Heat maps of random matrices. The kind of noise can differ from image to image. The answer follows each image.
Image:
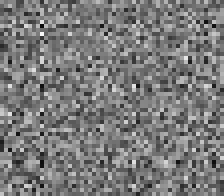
low rank plus noise
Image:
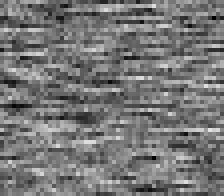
streaked along the rows
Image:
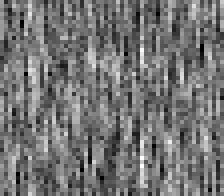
streaked along the columns
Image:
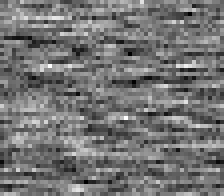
streaked along the rows
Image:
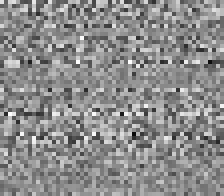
rows of uneven size
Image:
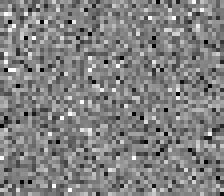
heavy tails
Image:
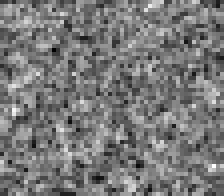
blotchy
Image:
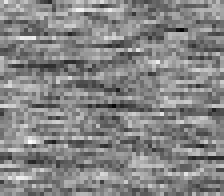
streaked along the rows
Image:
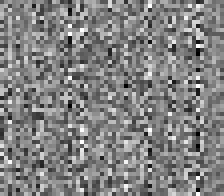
columns of uneven size
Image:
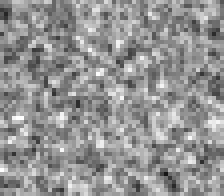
blotchy
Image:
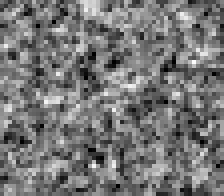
blotchy
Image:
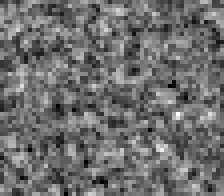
blotchy
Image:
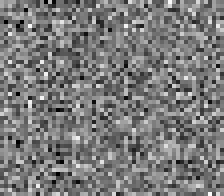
low rank plus noise
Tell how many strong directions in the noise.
five to eight
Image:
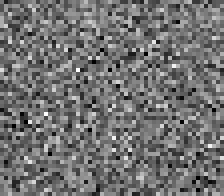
independent entries
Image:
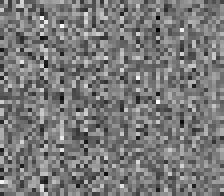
columns of uneven size
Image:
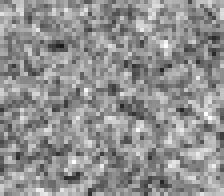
blotchy
